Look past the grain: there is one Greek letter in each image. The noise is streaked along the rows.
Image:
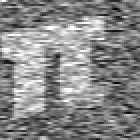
pi
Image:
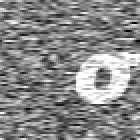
sigma
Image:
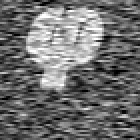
phi
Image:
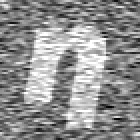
eta
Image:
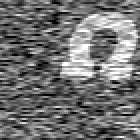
omega
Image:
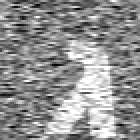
lambda
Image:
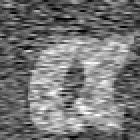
alpha
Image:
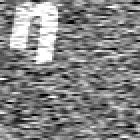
eta
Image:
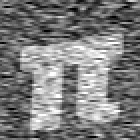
pi
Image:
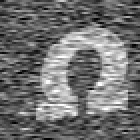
omega
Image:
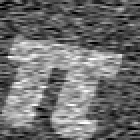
pi
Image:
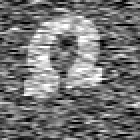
omega
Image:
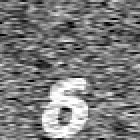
delta
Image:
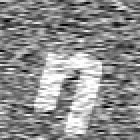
eta
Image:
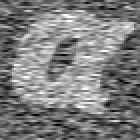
alpha
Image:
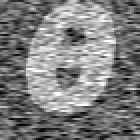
theta
